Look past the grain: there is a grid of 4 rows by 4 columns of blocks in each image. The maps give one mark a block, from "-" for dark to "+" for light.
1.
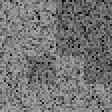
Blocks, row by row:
++--
++--
+-+-
++++
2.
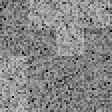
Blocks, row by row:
-+++
--+-
+---
+---
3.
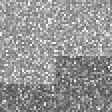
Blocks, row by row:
++++
++++
++--
----
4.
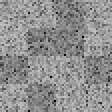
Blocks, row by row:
++-+
+--+
-++-
+-++
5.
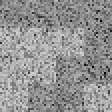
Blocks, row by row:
----
+++-
++--
+--+
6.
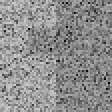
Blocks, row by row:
++--
+---
++--
++--
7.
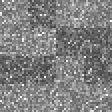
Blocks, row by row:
+-++
++--
--+-
++++
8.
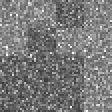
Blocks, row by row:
++-+
+-++
---+
---+
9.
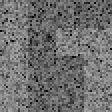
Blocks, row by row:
+---
+-++
+--+
+--+
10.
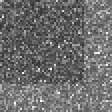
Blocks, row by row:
---+
---+
---+
++++
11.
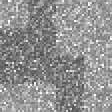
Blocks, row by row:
+-++
--++
---+
++-+
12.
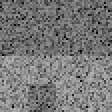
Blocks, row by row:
----
----
++++
+-++
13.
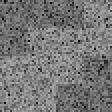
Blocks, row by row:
---+
-+++
+++-
++--
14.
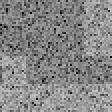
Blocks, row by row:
---+
---+
+---
++++
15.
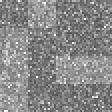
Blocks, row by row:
-+--
+---
+-++
+---
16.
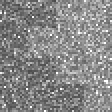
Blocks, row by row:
--++
-+++
--++
---+
